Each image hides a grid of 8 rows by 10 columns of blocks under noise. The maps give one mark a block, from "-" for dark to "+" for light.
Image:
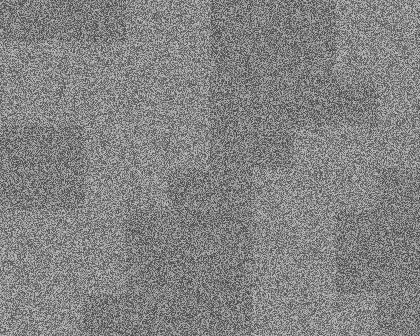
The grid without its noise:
- - - + + - - - + +
+ + + + + - - - + +
+ + + + + - - - - +
- - + + + - - + + +
- - + + - - + + + -
+ + + - - - + + - -
+ + + - - - + + - -
+ + - - - - + + + -
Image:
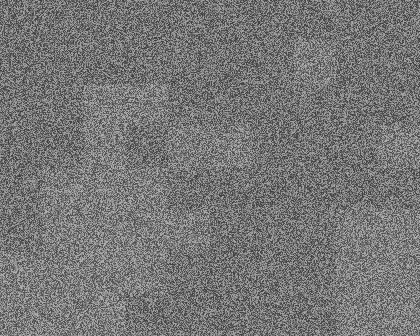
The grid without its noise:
- - - - - - - - - -
- - - - - - - + - -
- - + + - - - - - -
- - + - + + - - - +
- + + + - - - - - -
- + + + + - - - + +
+ + + + - - - - + +
+ + + - - - - - + +
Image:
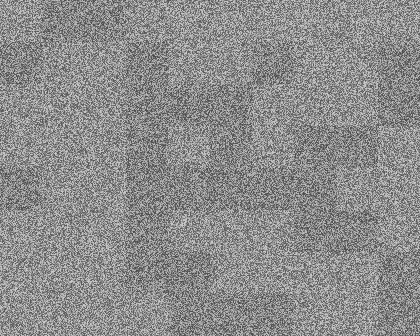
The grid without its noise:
+ - - + + + + + + +
- + + - + + - + + -
+ + + - - - + + + -
+ + + - + - + - - +
- + + - - - - - + +
+ + + - + + + - - +
+ + + - - + + + + -
+ + + + - - - + + -
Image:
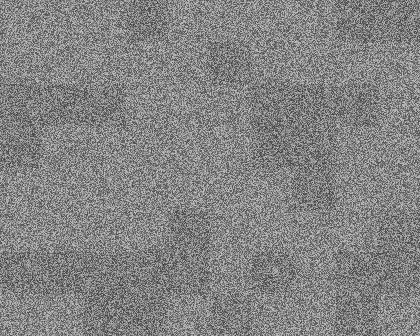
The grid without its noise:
+ + + - + + + + - -
+ + + + + - + + + +
- - - + + + - - - +
- + + + + + - - + +
+ + + + + + + - + +
+ + + + - + + + + -
- - - - - + - + - -
+ + - - + - + + - +
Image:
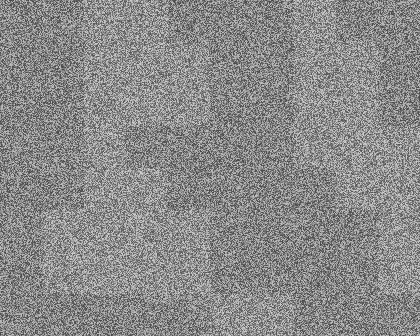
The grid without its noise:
- - + + - - - + - -
- - + + + - - + + -
- - + + + - - + + -
- - + - - - - + + +
- - + + - - - - + +
- + + + + - - - - +
- + + + + - - - - +
- - - - - + + - - -
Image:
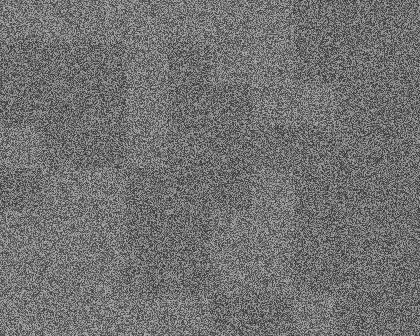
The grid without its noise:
+ + + + + + + - - -
- - - + - + + - - -
- - - + - - + + - -
+ - - + - - - - - -
- + + - - - + - - -
+ + + - - + + - - -
+ + + - - + + - - -
+ + + + + - - + - -
